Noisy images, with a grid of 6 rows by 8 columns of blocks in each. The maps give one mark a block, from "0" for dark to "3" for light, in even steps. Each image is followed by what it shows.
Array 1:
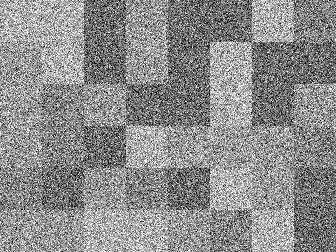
3 3 0 2 0 0 3 1
2 3 0 2 0 3 0 0
2 1 2 0 0 3 0 2
2 1 0 3 2 2 2 1
1 0 2 1 0 3 2 0
2 2 3 3 2 1 3 0
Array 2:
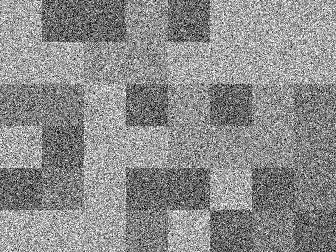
3 0 0 2 0 3 3 3
3 3 2 2 3 3 3 3
1 1 3 0 2 0 2 1
3 0 3 3 2 2 2 1
0 1 3 0 0 3 0 1
3 3 3 1 3 0 1 0
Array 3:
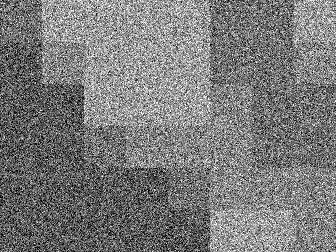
1 3 3 3 3 1 1 3
0 2 3 3 3 1 1 2
0 0 3 3 3 2 1 1
0 0 1 2 2 2 1 1
0 0 0 0 1 2 2 2
0 0 0 0 0 3 3 2
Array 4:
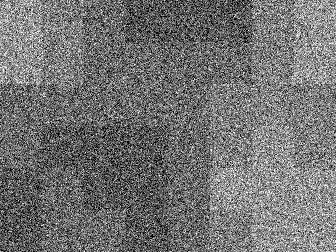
3 2 1 0 0 0 2 3
3 2 1 1 1 1 2 3
1 1 1 1 1 2 2 2
1 0 0 0 1 2 3 2
0 1 0 0 1 3 3 3
0 1 1 0 1 2 3 3
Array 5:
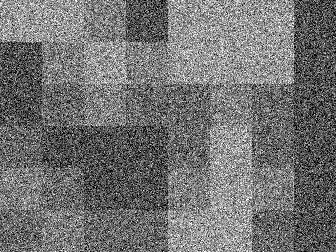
3 3 2 0 3 3 3 0
0 2 3 2 3 3 3 0
0 1 2 1 1 2 1 0
1 0 0 0 1 3 1 0
2 1 0 0 2 3 2 0
1 2 1 1 3 3 1 0
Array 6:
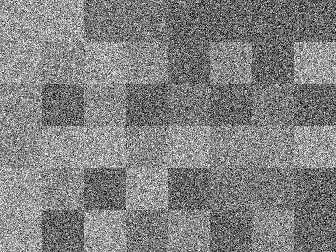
3 3 1 1 0 0 0 0
3 2 3 2 0 2 0 3
2 0 2 0 1 0 1 0
2 3 3 2 3 2 2 3
3 2 0 3 0 1 1 0
3 0 3 1 2 0 2 0
